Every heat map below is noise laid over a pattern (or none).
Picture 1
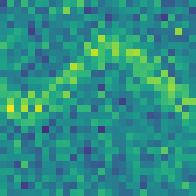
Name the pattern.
a wavy band
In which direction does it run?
left to right
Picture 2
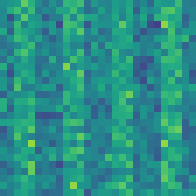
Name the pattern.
vertical stripes
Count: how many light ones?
4
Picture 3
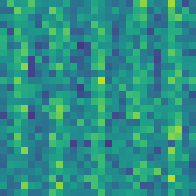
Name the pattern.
vertical stripes
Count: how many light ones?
5
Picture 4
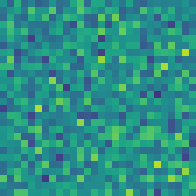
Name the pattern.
only noise
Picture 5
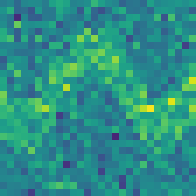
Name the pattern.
a wavy band
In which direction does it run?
left to right
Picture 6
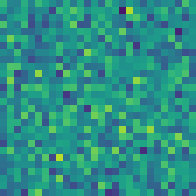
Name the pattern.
only noise
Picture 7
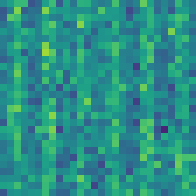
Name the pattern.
vertical stripes
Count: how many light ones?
6
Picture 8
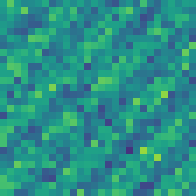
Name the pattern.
diagonal stripes
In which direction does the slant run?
bottom left to top right
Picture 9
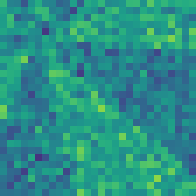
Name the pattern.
spokes from one point
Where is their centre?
top left
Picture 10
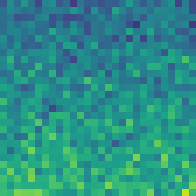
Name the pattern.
a smooth slope
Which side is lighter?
bottom
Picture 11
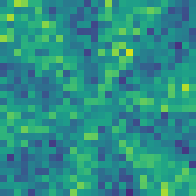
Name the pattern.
spokes from one point
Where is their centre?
centre
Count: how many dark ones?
6
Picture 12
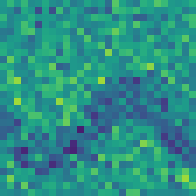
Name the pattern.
a wavy band
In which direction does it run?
left to right
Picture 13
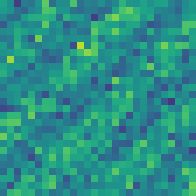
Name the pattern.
diagonal stripes
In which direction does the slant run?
bottom left to top right
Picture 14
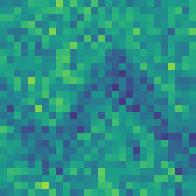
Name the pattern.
a wavy band
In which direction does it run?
left to right
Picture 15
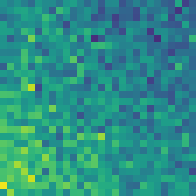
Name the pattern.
a smooth slope
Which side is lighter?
bottom left
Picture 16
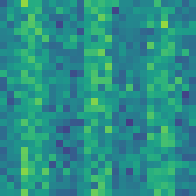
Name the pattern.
vertical stripes
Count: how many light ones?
3
